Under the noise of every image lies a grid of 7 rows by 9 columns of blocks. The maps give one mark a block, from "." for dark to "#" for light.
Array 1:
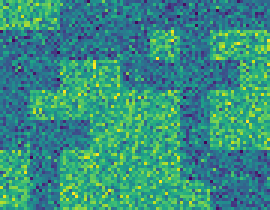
##.......
.....#.##
..##....#
.#####.##
...###.##
#.####...
#.#####..
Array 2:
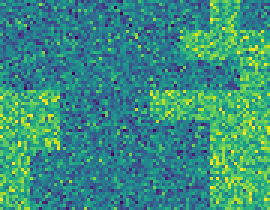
.......#.
......###
........#
##...####
##.....##
#......##
#......##
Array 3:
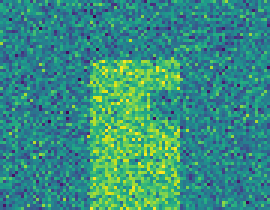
.........
.........
...###...
...##....
...###...
...###...
...###...
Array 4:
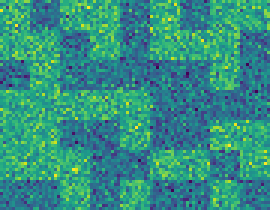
#.##.#.##
##.#.###.
.#.....#.
#####....
##..#..##
###..##.#
..#.#..#.
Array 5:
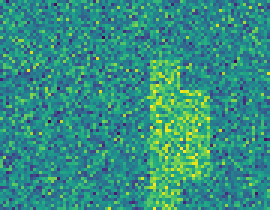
.........
.........
.....#...
.....##..
.....##..
.....##..
.....#...
